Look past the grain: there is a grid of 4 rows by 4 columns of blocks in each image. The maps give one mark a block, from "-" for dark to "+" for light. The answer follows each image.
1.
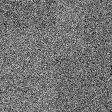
--+-
+++-
++--
++--
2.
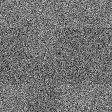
++++
-+--
----
+-++
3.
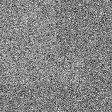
++--
++--
+++-
----
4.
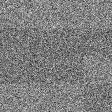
++++
----
---+
+++-
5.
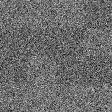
+++-
---+
-+--
++++
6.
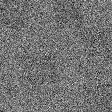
-+-+
+++-
+-++
+++-
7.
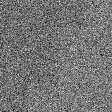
---+
--++
--++
-+++
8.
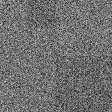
+-++
++++
++--
++--
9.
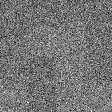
----
-++-
--+-
+-++
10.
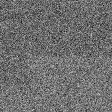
----
----
-+++
++++
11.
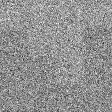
++++
-++-
--+-
----
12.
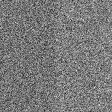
--++
--++
--++
--++
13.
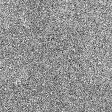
+-++
---+
+--+
----
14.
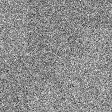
+---
+--+
--++
-+++
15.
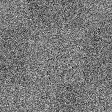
+--+
-++-
-++-
++-+
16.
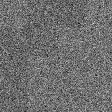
+--+
--++
-+++
-+++
